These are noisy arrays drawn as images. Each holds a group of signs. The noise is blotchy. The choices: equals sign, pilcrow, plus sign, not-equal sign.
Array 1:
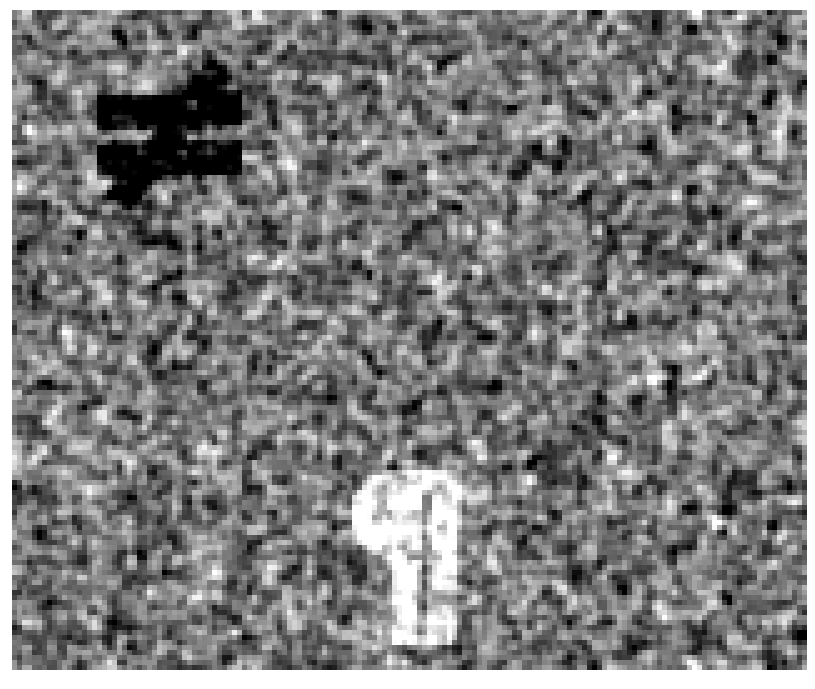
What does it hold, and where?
top left: dark not-equal sign; bottom middle: light pilcrow
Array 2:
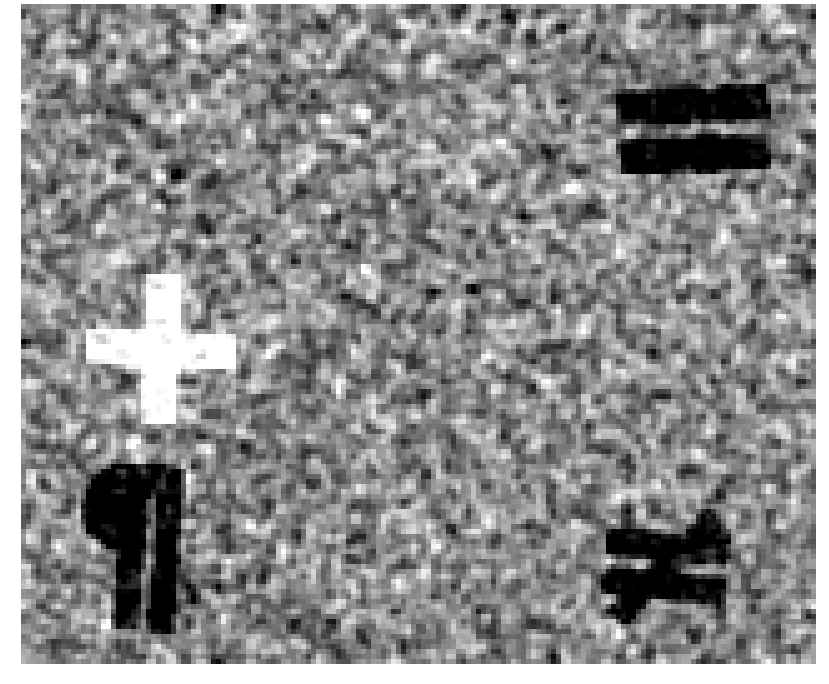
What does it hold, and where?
top right: dark equals sign; middle left: light plus sign; bottom left: dark pilcrow; bottom right: dark not-equal sign
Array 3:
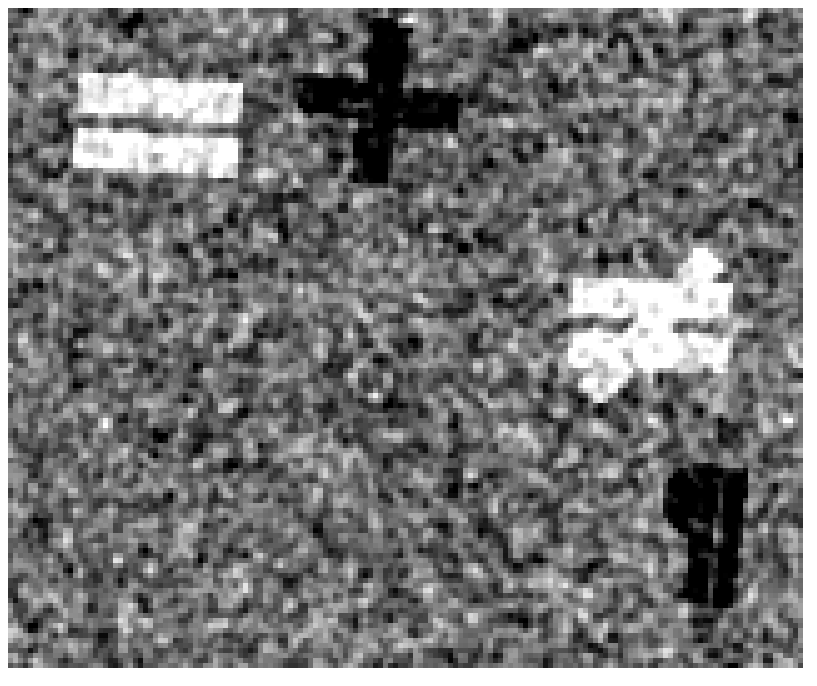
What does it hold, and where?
top left: light equals sign; top middle: dark plus sign; middle right: light not-equal sign; bottom right: dark pilcrow
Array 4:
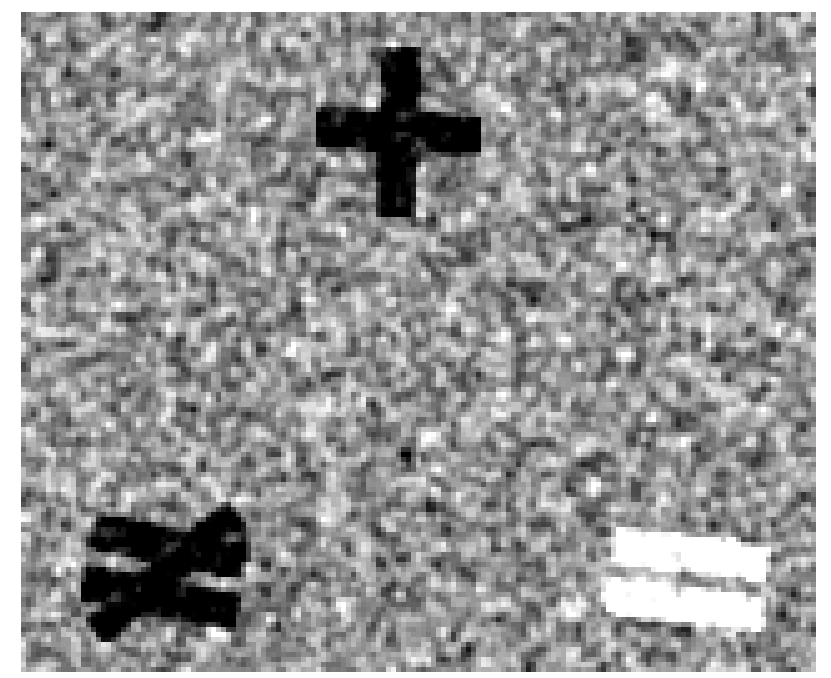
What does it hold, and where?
top middle: dark plus sign; bottom left: dark not-equal sign; bottom right: light equals sign
